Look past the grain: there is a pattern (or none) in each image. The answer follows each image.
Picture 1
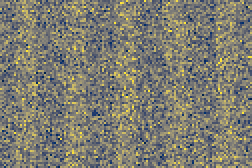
vertical stripes
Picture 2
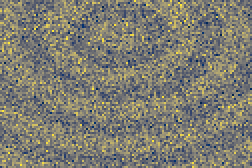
rings round one point
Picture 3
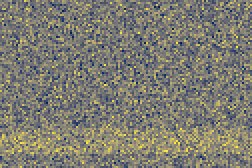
one horizontal stripe
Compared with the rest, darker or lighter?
lighter
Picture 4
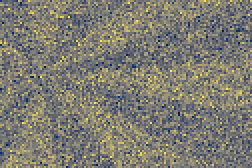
spokes from one point
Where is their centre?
middle left
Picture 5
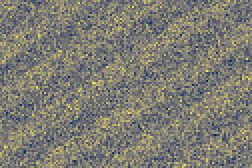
diagonal stripes
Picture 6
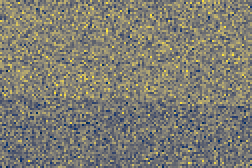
a sharp edge
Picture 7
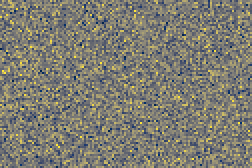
only noise
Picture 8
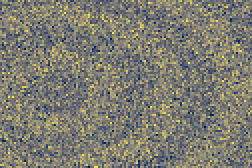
rings round one point
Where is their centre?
middle left
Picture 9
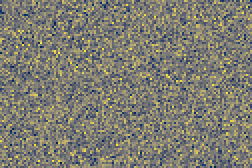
only noise
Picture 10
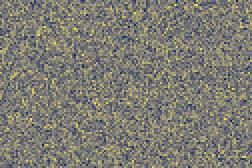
only noise
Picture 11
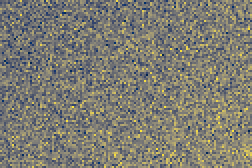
a smooth slope
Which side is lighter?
bottom right
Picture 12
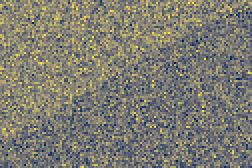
a sharp edge
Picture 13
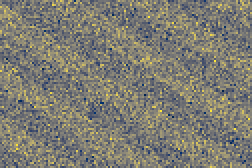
diagonal stripes
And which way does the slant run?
top left to bottom right
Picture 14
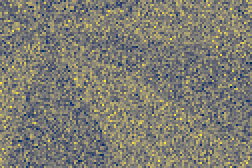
spokes from one point
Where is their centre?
top left
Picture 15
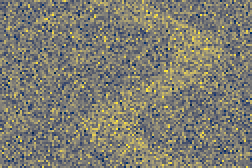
a wavy band
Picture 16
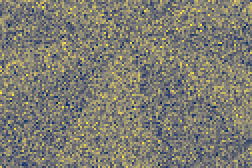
spokes from one point
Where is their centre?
top middle
